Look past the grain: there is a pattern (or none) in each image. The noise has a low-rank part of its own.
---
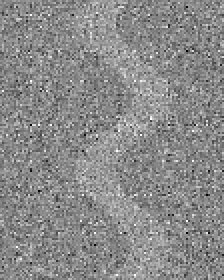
a wavy band
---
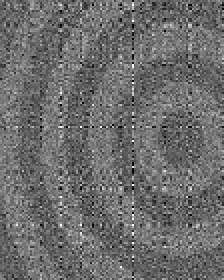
rings round one point
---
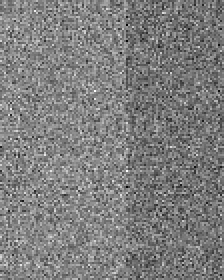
a sharp edge
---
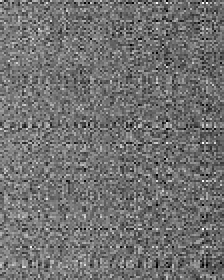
a smooth slope
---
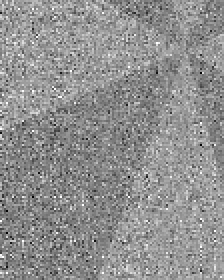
spokes from one point
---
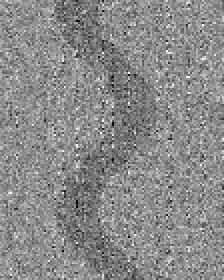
a wavy band
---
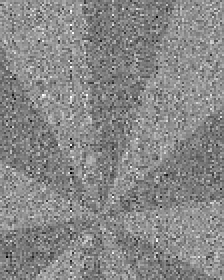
spokes from one point
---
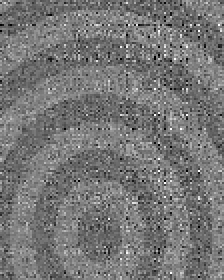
rings round one point
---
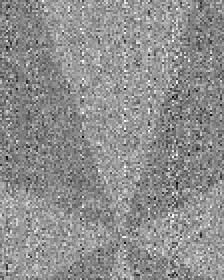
spokes from one point
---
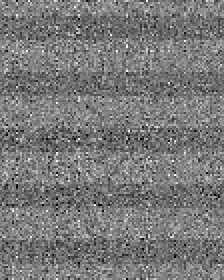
horizontal stripes
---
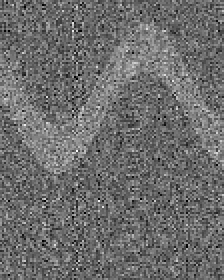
a wavy band
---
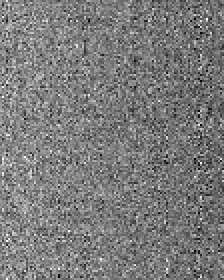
a smooth slope
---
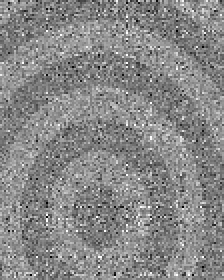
rings round one point
